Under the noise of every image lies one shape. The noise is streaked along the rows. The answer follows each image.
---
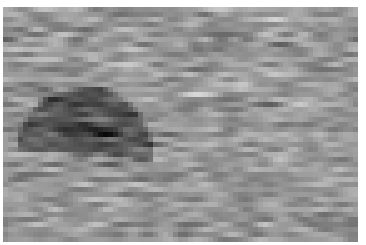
half disc
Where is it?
middle left
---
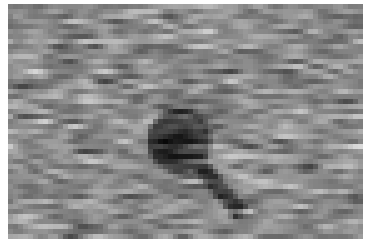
lollipop
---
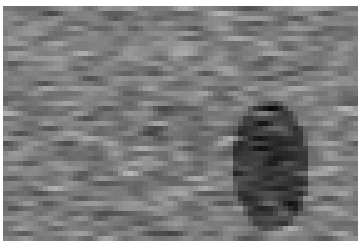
ellipse
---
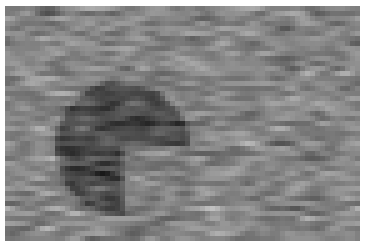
disc with a wedge cut out
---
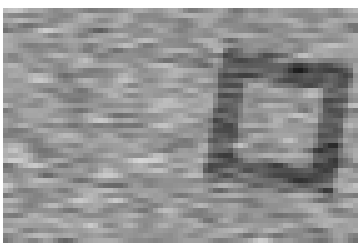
square frame
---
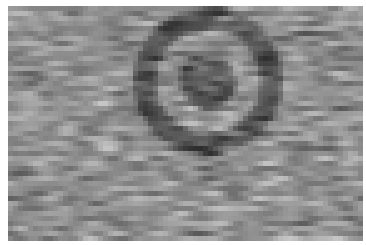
bullseye
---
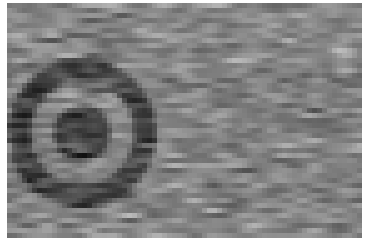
bullseye
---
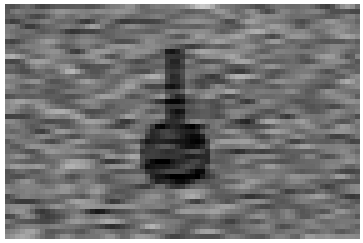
lollipop
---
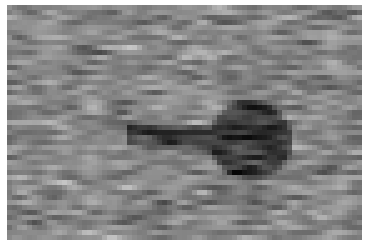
lollipop
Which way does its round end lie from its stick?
right
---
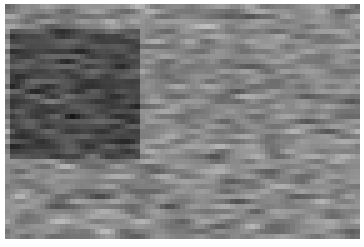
square
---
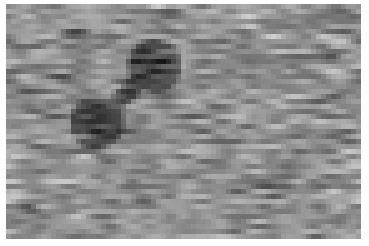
dumbbell
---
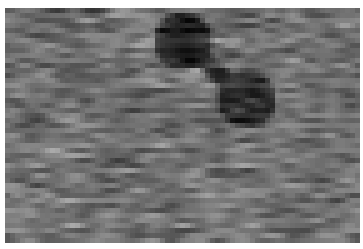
dumbbell
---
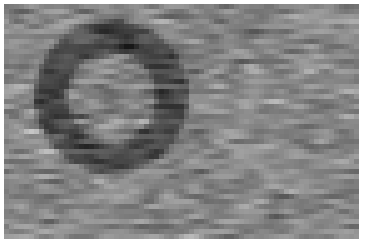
ring
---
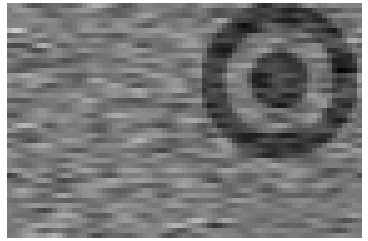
bullseye
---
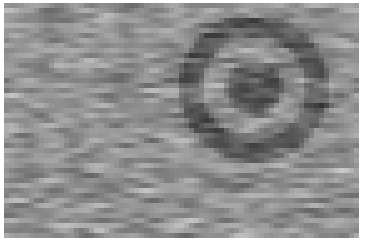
bullseye
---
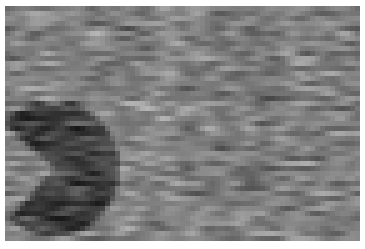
disc with a wedge cut out
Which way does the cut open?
left
